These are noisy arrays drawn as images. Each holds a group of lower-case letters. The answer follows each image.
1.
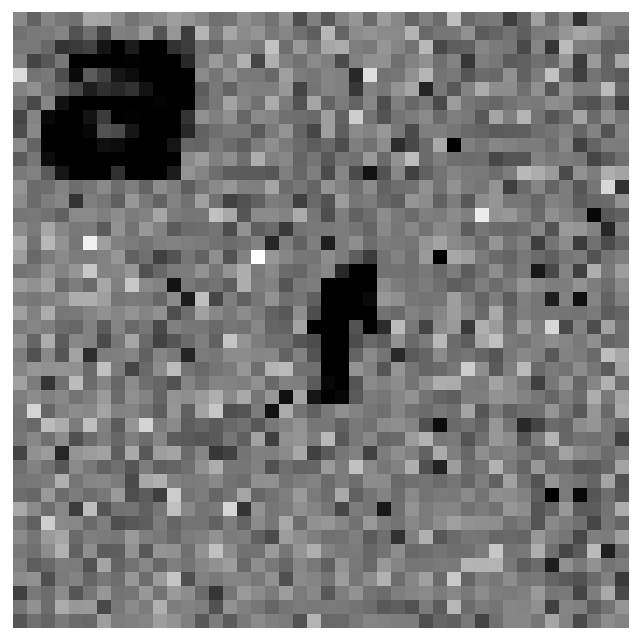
top left: dark a; centre: dark f
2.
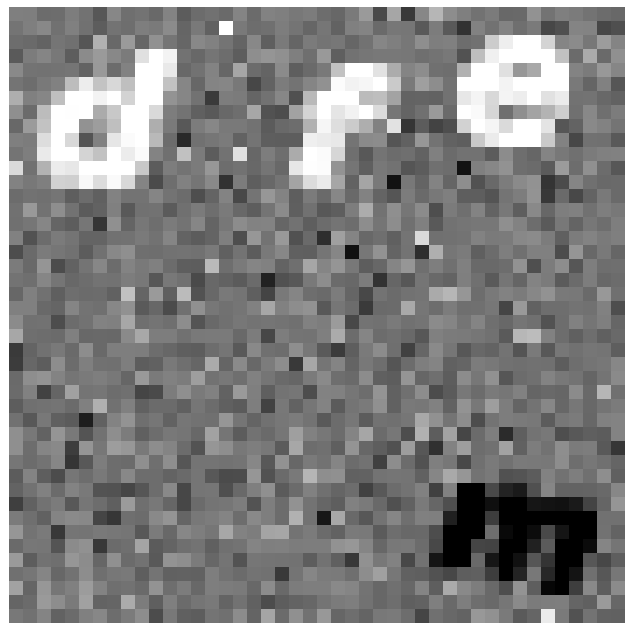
top left: light d; top middle: light f; top right: light e; bottom right: dark m
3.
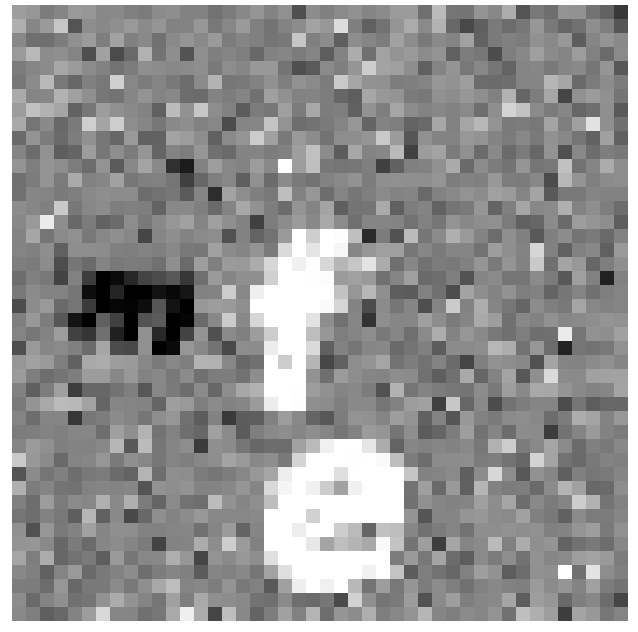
middle left: dark m; centre: light f; bottom middle: light e
